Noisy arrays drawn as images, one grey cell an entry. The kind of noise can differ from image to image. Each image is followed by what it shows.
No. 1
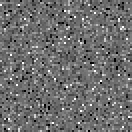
heavy tails
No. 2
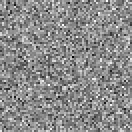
independent entries
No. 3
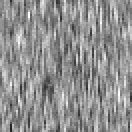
streaked along the columns
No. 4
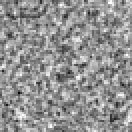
blotchy
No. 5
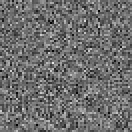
low rank plus noise
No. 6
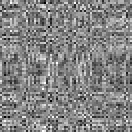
low rank plus noise
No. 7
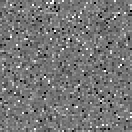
heavy tails
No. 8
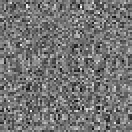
low rank plus noise
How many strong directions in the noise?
three or four
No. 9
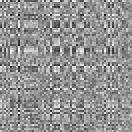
low rank plus noise
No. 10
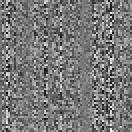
columns of uneven size
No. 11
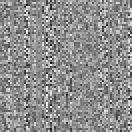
columns of uneven size
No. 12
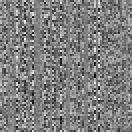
columns of uneven size
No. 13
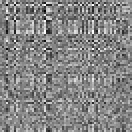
low rank plus noise
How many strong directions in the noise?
one
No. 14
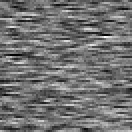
streaked along the rows
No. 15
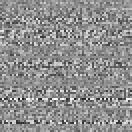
rows of uneven size
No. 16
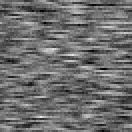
streaked along the rows
